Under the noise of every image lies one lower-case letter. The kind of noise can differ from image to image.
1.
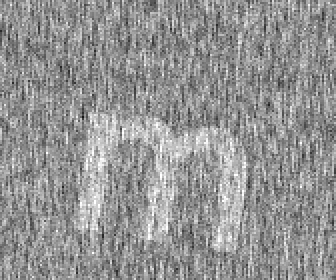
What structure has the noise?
streaked along the columns
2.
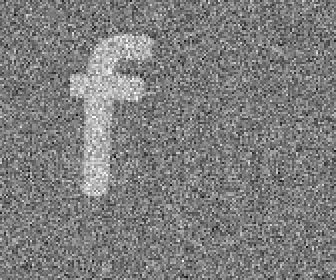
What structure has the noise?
low rank plus noise
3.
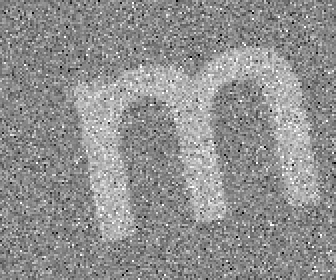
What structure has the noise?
heavy tails
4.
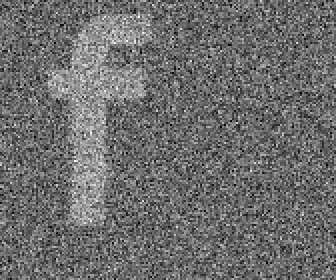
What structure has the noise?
independent entries
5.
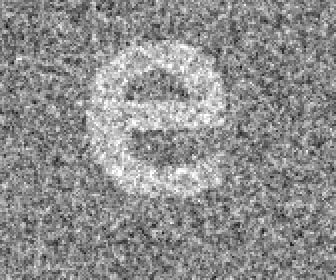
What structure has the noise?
blotchy
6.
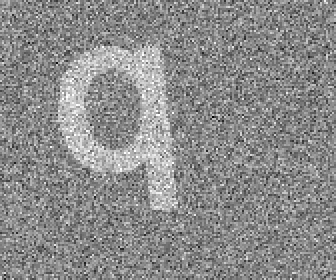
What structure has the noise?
low rank plus noise
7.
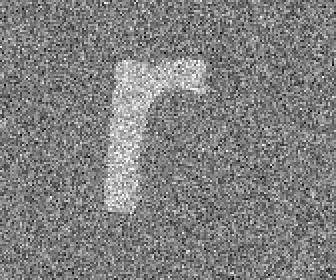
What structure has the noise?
independent entries
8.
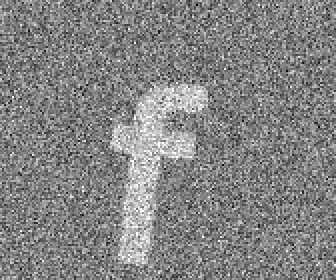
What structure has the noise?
independent entries
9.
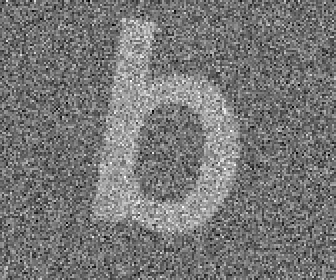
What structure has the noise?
low rank plus noise
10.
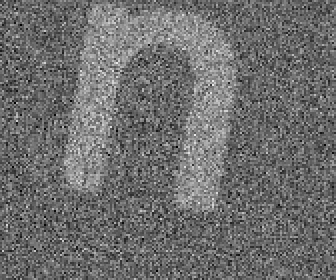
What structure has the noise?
low rank plus noise
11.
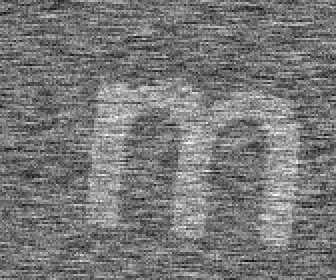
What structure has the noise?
streaked along the rows
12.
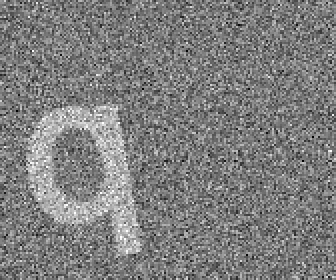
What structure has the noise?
low rank plus noise
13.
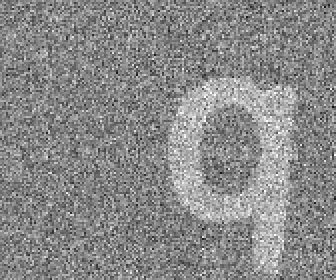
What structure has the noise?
low rank plus noise
